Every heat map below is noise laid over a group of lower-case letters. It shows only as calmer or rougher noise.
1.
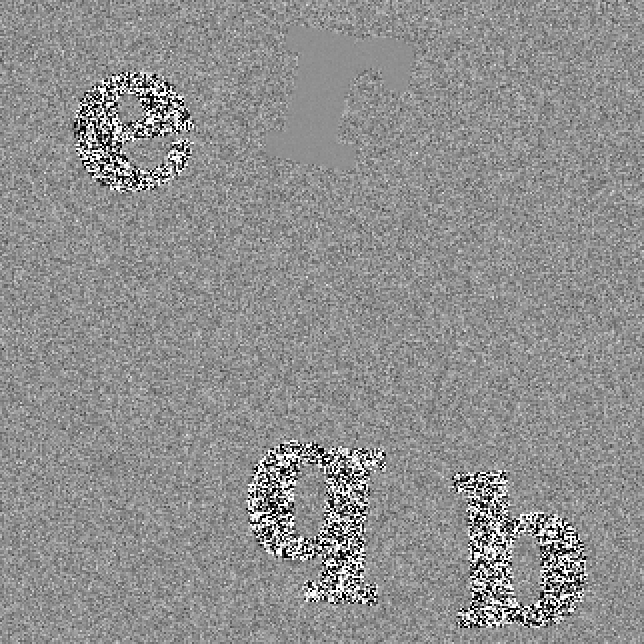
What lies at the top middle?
r
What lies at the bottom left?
nothing
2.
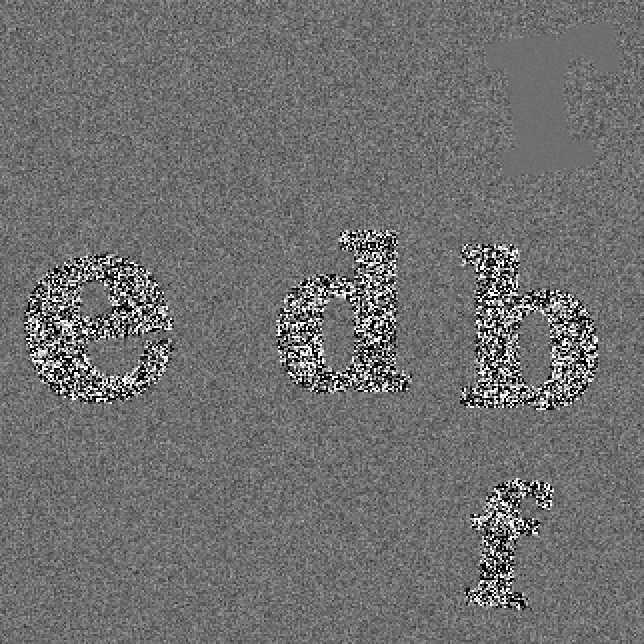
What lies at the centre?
d
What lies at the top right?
r
